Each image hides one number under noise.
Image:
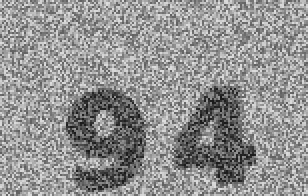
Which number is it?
94
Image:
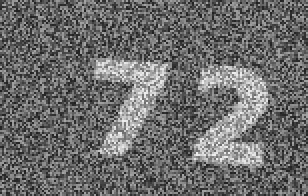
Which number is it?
72
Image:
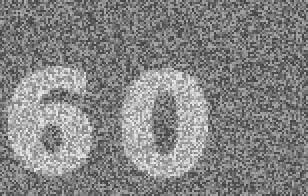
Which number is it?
60
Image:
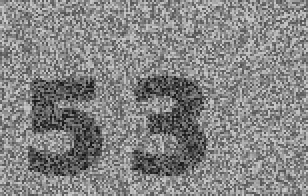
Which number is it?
53
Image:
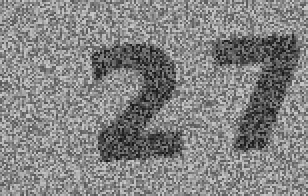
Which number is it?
27
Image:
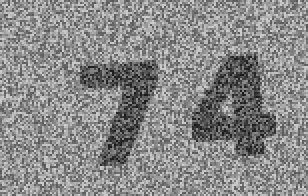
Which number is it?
74
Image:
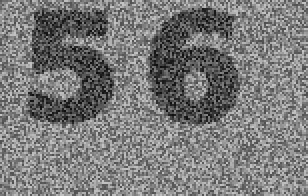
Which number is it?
56
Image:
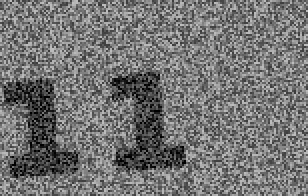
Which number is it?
11
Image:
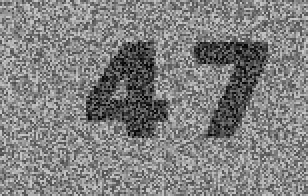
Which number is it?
47
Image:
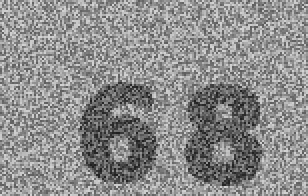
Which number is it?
68
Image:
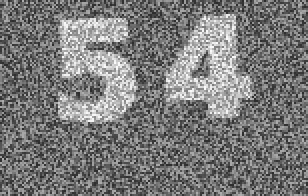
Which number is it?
54
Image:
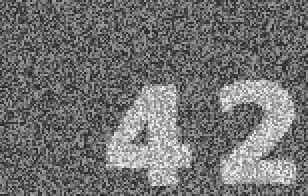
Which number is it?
42
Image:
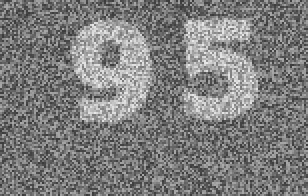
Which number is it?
95
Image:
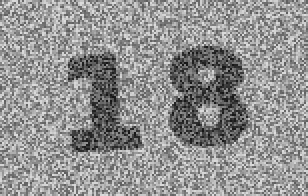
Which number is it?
18
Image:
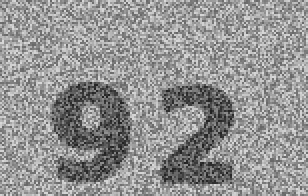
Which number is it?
92
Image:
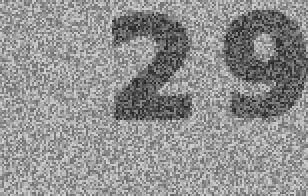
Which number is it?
29
